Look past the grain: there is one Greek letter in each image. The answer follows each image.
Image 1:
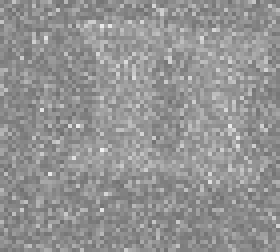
pi
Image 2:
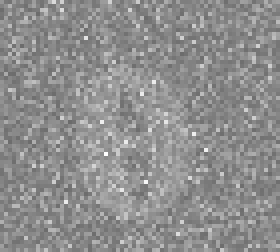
theta
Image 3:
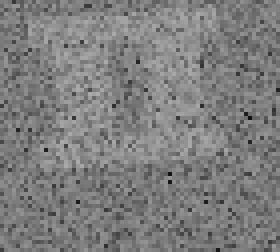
pi
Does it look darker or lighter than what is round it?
lighter
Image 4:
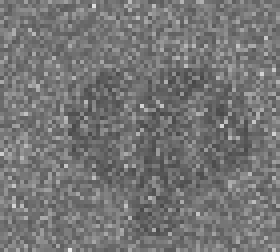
phi
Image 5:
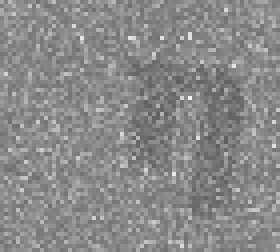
eta
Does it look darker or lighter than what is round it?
darker
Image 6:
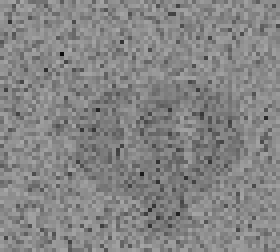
phi
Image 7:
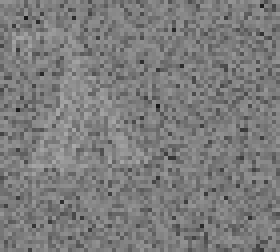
lambda
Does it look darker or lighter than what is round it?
lighter
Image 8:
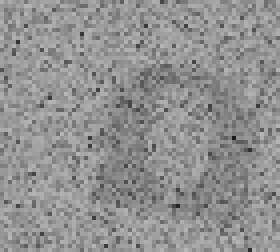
omega
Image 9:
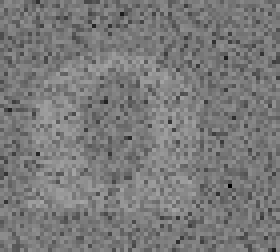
omega
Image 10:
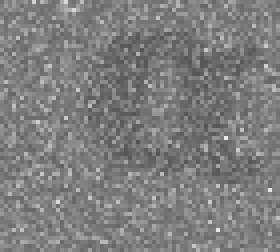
alpha
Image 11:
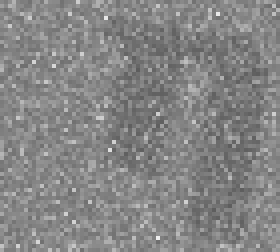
eta
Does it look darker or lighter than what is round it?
darker
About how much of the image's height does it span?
nearly all
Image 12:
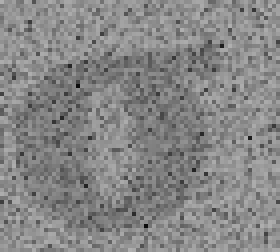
sigma
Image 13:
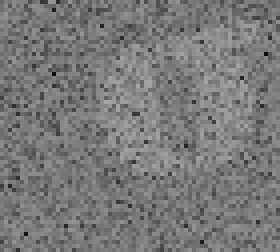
sigma
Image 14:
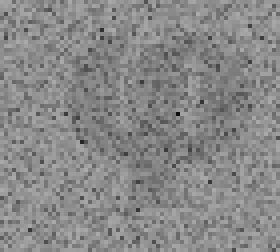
phi
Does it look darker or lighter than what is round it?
darker
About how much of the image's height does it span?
two thirds
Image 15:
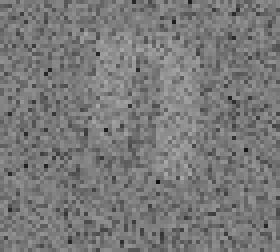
eta
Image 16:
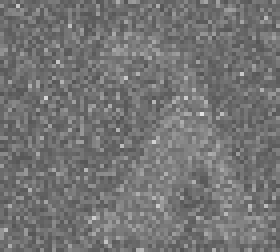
lambda
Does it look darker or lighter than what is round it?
lighter
